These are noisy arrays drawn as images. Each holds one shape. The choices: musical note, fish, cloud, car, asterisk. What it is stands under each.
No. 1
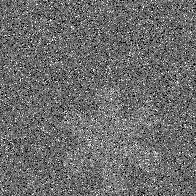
asterisk
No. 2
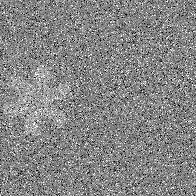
asterisk
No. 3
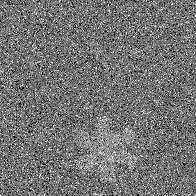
asterisk
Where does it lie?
bottom middle
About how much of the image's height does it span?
a third
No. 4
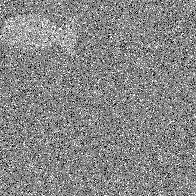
fish
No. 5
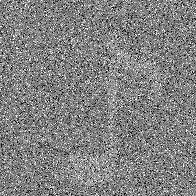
musical note
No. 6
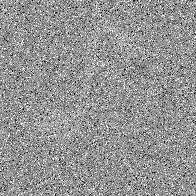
musical note
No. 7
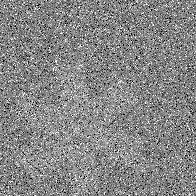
asterisk
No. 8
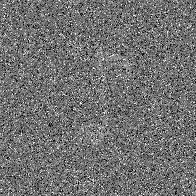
musical note
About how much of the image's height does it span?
half
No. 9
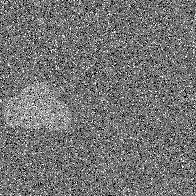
cloud
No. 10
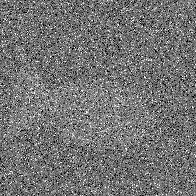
fish
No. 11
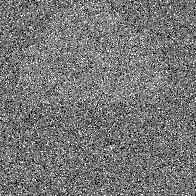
cloud
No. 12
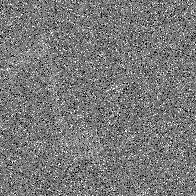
musical note
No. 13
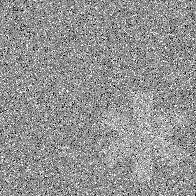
asterisk
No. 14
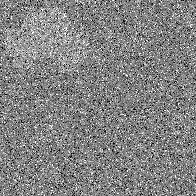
car
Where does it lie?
top left
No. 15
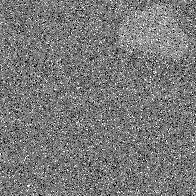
cloud
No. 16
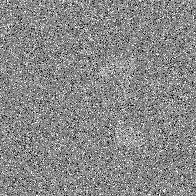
musical note
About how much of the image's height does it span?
half
